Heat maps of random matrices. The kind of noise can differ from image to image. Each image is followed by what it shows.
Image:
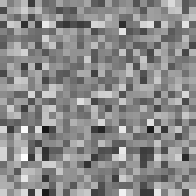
low rank plus noise
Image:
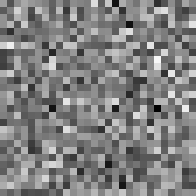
low rank plus noise
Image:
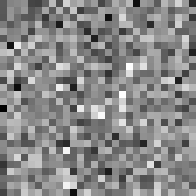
independent entries
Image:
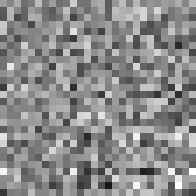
low rank plus noise
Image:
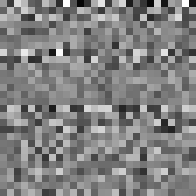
rows of uneven size
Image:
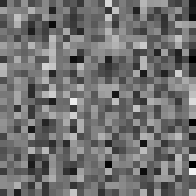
columns of uneven size
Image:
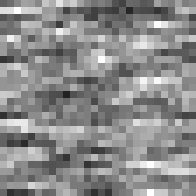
streaked along the rows
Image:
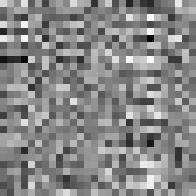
low rank plus noise
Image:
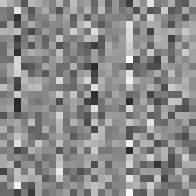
columns of uneven size
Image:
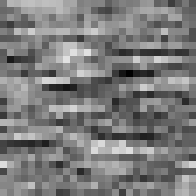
streaked along the rows
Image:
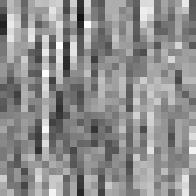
streaked along the columns
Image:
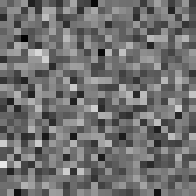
low rank plus noise
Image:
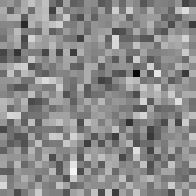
independent entries
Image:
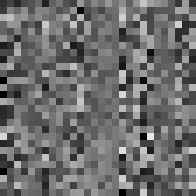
columns of uneven size
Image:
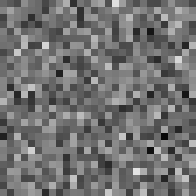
independent entries
